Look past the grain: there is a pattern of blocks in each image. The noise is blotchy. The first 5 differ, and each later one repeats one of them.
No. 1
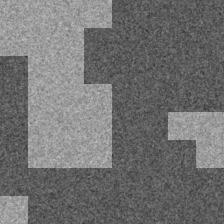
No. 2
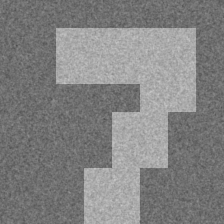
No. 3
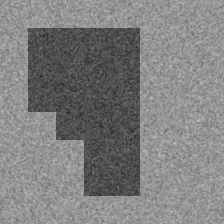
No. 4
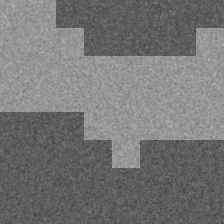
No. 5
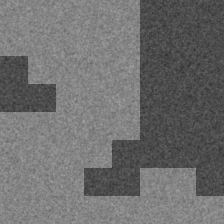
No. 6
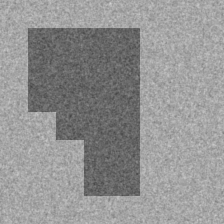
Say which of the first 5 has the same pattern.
3
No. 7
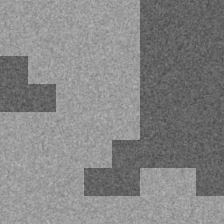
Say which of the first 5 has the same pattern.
5
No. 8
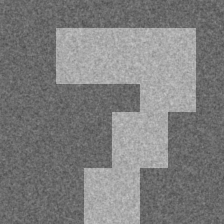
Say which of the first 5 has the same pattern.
2
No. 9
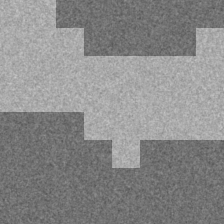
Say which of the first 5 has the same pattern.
4
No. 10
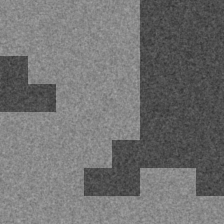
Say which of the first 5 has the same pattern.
5
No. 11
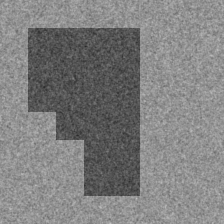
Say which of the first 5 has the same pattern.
3
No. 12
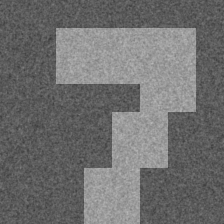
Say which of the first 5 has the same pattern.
2
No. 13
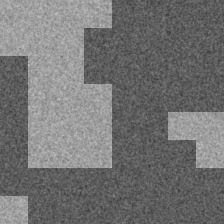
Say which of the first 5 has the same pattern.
1
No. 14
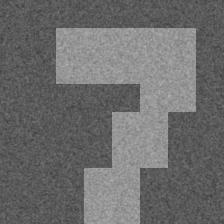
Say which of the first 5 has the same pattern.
2
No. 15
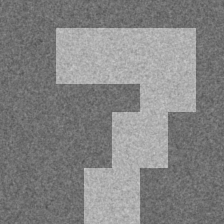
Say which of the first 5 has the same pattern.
2
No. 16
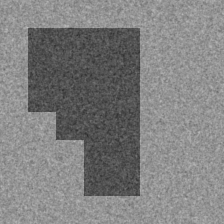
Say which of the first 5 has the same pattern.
3
